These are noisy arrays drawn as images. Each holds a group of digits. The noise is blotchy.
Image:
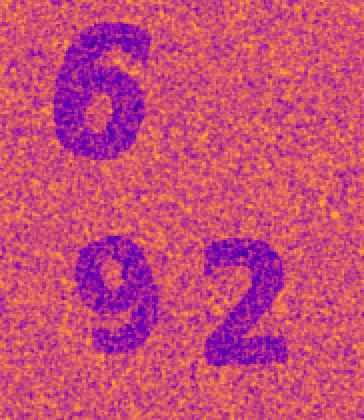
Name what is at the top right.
nothing
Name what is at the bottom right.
2
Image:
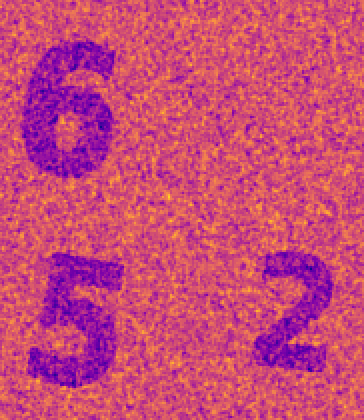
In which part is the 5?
bottom left
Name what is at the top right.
nothing
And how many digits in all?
3
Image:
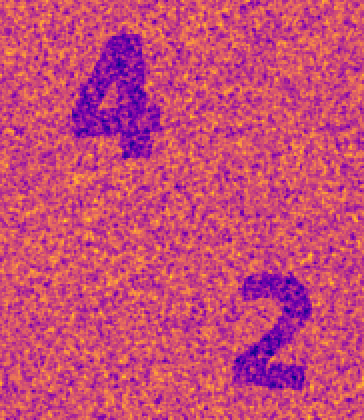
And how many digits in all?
2
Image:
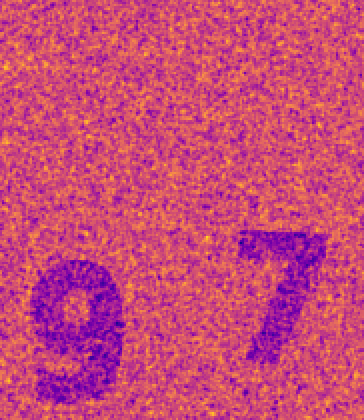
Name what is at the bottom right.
7
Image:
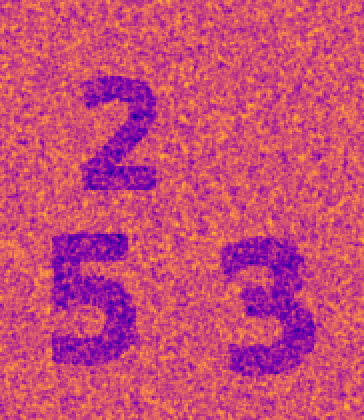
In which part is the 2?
top left
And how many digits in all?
3
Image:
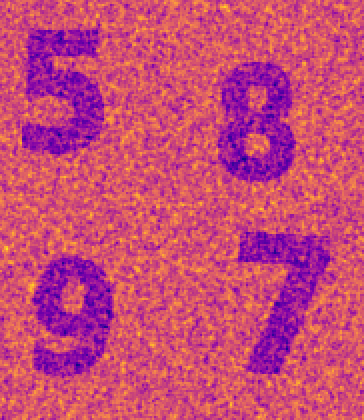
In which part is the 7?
bottom right
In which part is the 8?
top right
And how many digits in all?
4
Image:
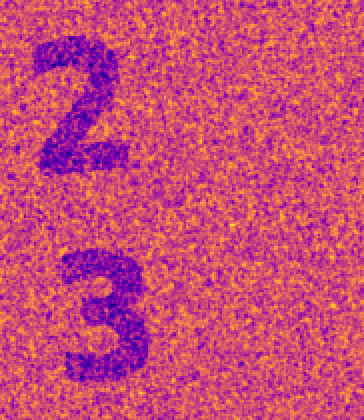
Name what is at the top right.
nothing
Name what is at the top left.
2
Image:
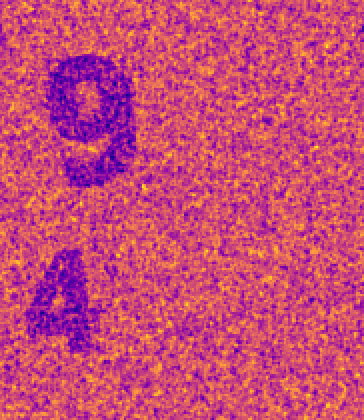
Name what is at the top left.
9
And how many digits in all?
2
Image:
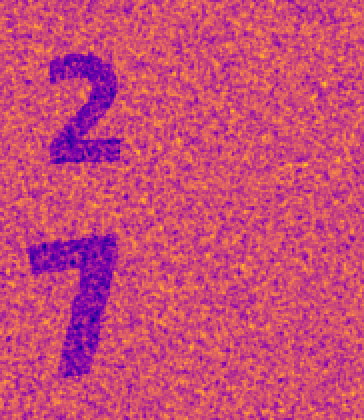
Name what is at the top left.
2
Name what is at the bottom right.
nothing
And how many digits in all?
2
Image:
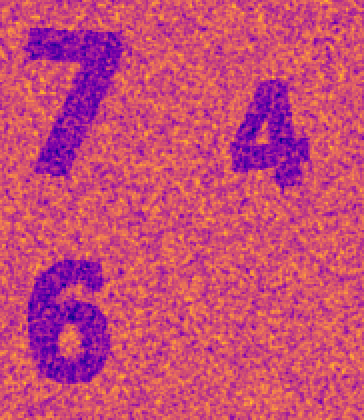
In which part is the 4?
top right
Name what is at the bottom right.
nothing
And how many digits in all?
3
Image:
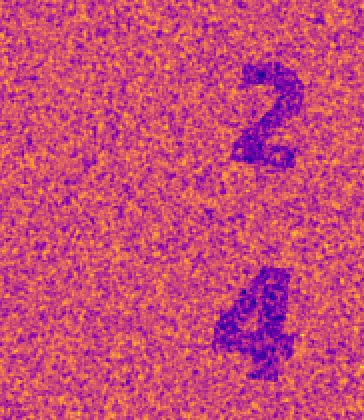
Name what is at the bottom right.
4
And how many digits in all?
2
